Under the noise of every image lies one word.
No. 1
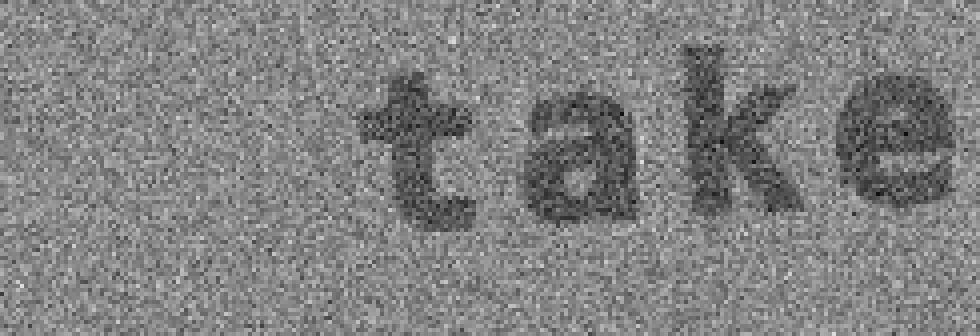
take
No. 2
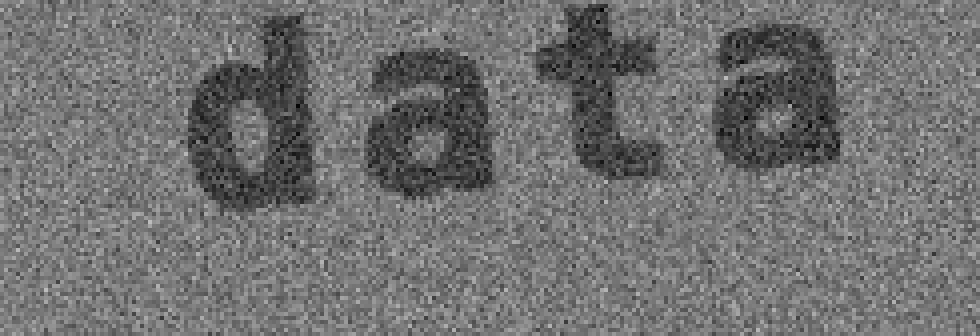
data
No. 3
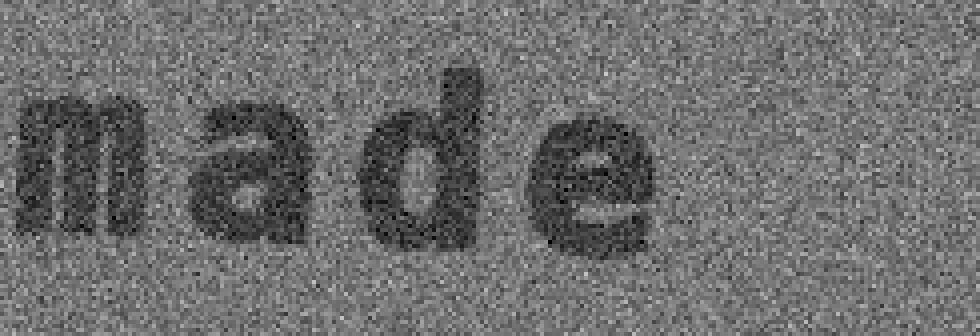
made
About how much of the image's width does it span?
two thirds
